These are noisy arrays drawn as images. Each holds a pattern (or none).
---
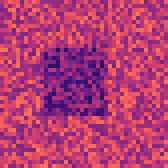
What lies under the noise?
one block
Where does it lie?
centre
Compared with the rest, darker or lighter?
darker
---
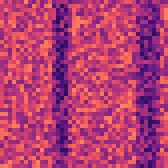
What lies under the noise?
bands of columns
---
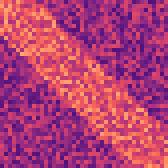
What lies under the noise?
a diagonal band
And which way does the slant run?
top left to bottom right
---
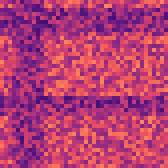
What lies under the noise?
bands of rows crossing bands of columns
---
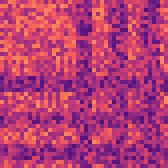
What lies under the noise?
bands of rows crossing bands of columns
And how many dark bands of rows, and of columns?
3 and 3
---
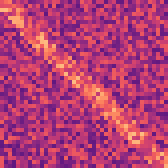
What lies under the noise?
a diagonal band
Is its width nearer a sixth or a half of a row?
a sixth
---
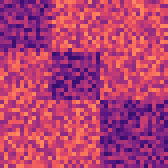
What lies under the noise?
blocks along the diagonal
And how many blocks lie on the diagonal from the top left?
3
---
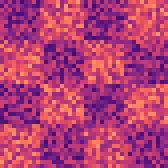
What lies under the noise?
a checkerboard
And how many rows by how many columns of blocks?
4 by 4
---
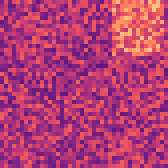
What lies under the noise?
one block
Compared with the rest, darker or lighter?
lighter
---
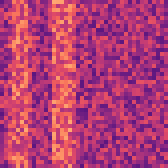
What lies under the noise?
bands of columns
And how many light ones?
2
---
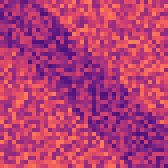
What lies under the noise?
a diagonal band
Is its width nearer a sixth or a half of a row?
a half
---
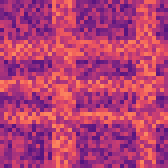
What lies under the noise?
bands of rows crossing bands of columns
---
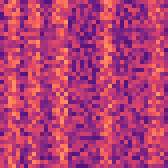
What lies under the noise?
bands of columns
